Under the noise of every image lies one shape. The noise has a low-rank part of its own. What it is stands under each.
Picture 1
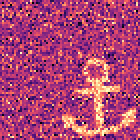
light anchor
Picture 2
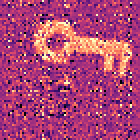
light key
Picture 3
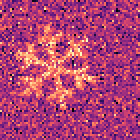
light snowflake
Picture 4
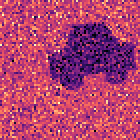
dark car
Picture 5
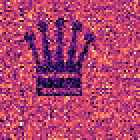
dark chess queen
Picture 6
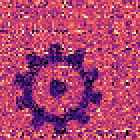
dark gear
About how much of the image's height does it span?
two thirds
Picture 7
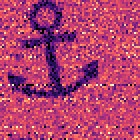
dark anchor
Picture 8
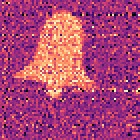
light bell
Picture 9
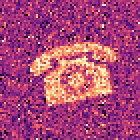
light telephone
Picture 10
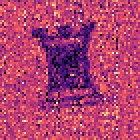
dark chess rook
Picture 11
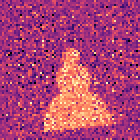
light chess pawn
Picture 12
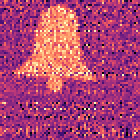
light bell
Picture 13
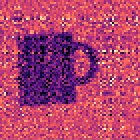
dark cup
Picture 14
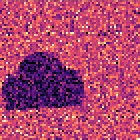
dark cloud
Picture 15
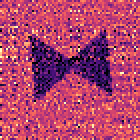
dark bow tie
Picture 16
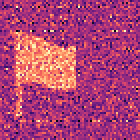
light flag
